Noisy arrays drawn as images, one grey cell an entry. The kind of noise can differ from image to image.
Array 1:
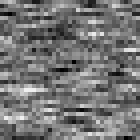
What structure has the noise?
streaked along the rows
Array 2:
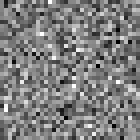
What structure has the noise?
independent entries
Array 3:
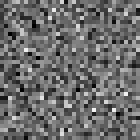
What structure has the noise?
independent entries
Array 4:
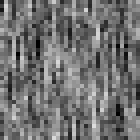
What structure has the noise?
streaked along the columns
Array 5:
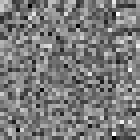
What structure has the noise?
low rank plus noise
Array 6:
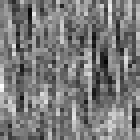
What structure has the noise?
streaked along the columns
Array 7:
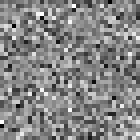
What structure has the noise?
independent entries
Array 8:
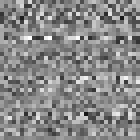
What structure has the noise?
rows of uneven size
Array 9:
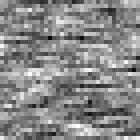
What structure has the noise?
streaked along the rows
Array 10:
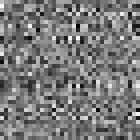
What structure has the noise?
low rank plus noise
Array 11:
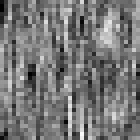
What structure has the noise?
streaked along the columns
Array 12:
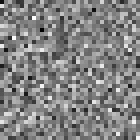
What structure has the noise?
independent entries
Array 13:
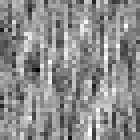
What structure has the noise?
streaked along the columns
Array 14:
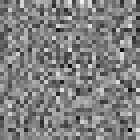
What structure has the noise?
low rank plus noise
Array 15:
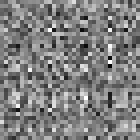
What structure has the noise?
low rank plus noise
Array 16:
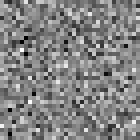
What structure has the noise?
independent entries
